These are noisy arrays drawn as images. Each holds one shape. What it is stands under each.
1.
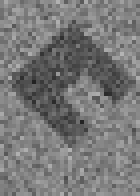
dark square with a notch
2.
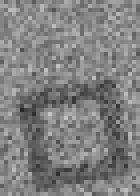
dark square frame
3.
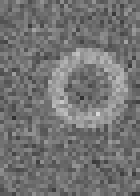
light ring
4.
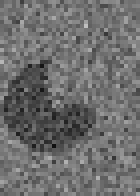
dark disc with a wedge cut out
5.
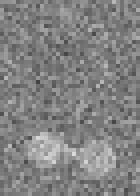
light dumbbell
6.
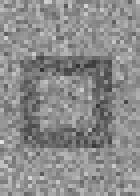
dark square frame
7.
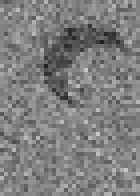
dark crescent
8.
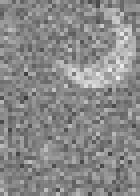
light crescent
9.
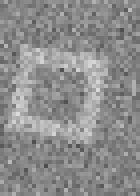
light square frame
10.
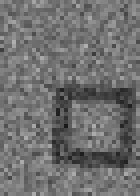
dark square frame
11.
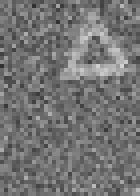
light triangle frame
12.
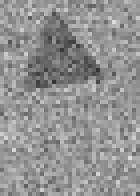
dark triangle
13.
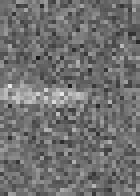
light bar
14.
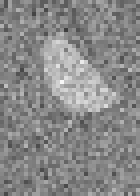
light half disc
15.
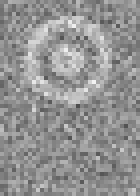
light bullseye
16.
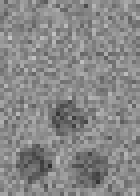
dark three dots
